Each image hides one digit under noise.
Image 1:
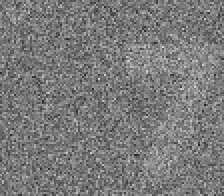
7
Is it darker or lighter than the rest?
lighter
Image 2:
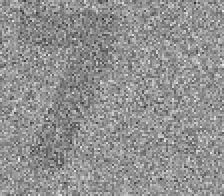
7
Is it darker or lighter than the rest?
darker
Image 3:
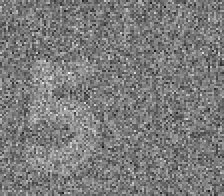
5
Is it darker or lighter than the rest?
lighter
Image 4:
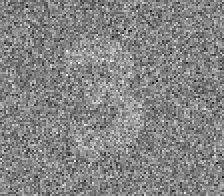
3
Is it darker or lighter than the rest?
lighter
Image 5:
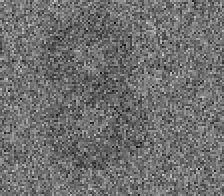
8
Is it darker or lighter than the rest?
darker
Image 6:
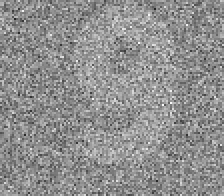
9
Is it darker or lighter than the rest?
lighter
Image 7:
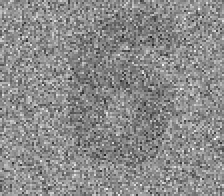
6
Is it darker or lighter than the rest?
darker
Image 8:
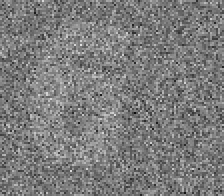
6
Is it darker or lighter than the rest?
lighter
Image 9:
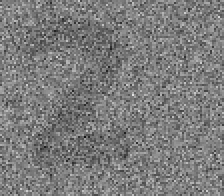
2
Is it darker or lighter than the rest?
darker
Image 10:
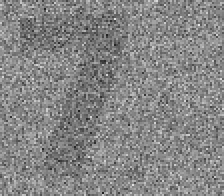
7
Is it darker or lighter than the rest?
darker
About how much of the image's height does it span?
nearly all
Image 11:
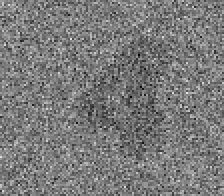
4
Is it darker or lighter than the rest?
darker
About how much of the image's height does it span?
two thirds
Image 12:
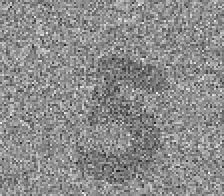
5
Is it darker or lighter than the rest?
darker
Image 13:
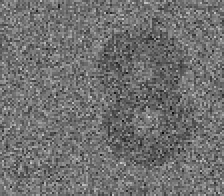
8
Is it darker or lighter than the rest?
darker
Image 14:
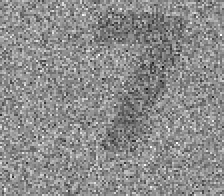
7
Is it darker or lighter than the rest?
darker
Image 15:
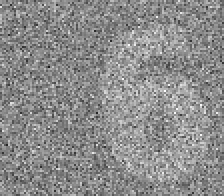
6
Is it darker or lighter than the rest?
lighter
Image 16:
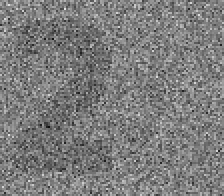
2
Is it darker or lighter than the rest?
darker
